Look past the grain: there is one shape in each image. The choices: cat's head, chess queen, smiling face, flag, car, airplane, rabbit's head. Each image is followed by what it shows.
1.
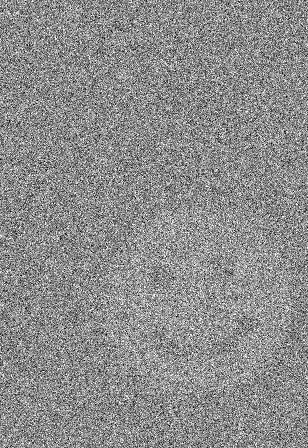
smiling face
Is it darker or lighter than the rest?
lighter
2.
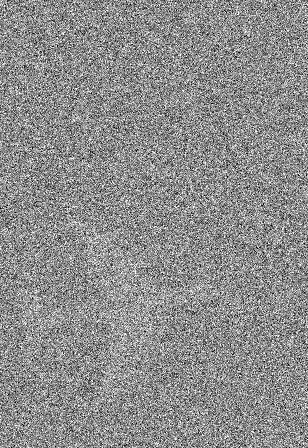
airplane
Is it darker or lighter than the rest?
lighter
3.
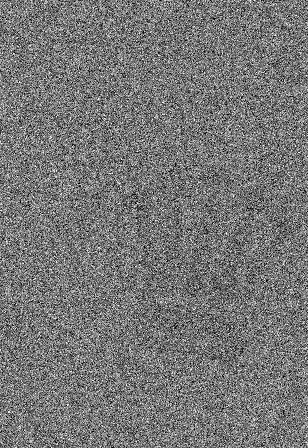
chess queen
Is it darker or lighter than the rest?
darker
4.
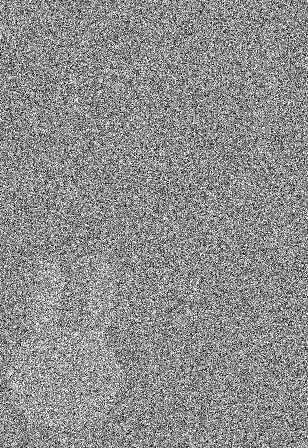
rabbit's head
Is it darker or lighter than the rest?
lighter
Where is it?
bottom left
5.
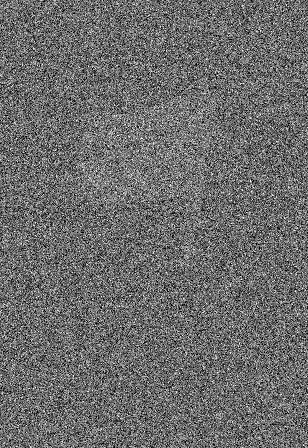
flag
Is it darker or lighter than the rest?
lighter
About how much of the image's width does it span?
half
